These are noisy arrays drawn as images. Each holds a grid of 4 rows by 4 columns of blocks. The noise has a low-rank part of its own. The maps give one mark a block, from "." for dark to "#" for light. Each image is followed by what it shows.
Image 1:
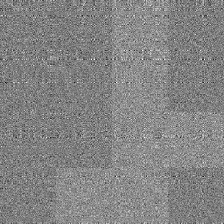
..#.
..#.
..##
.##.
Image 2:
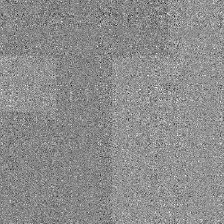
...#
#.##
..##
..##
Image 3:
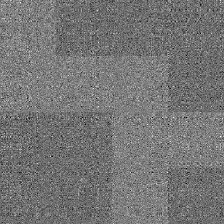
#...
###.
..##
..#.
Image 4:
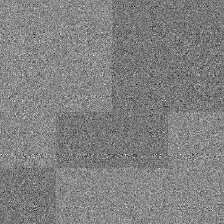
##..
##..
#..#
.###
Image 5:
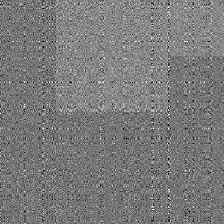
.###
.##.
....
....
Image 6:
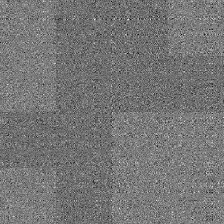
#..#
#...
..##
#.##
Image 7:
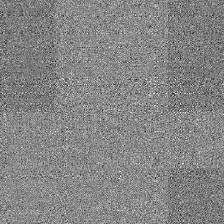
.##.
.##.
####
###.
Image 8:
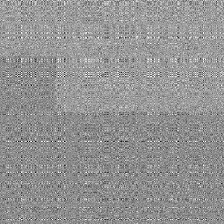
####
.###
....
....
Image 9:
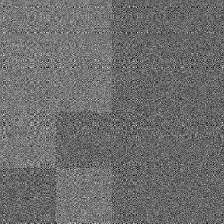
##..
##..
#...
.#..
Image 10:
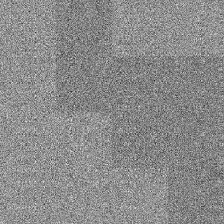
#.##
#...
##..
###.
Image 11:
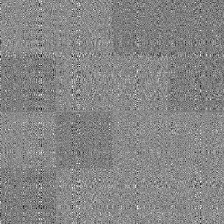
##..
.##.
#.##
.###
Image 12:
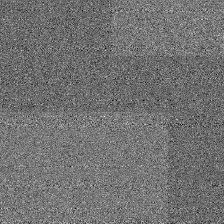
..##
....
###.
###.
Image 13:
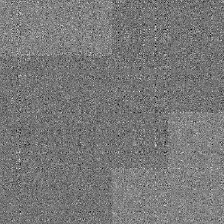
##..
....
...#
..##
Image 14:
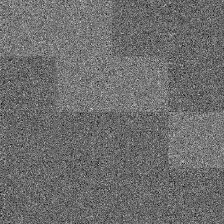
##..
.##.
...#
....
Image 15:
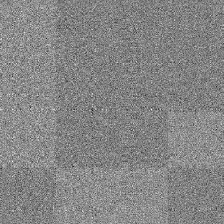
#...
#...
#..#
.##.
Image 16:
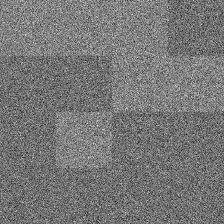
###.
..##
.#..
....
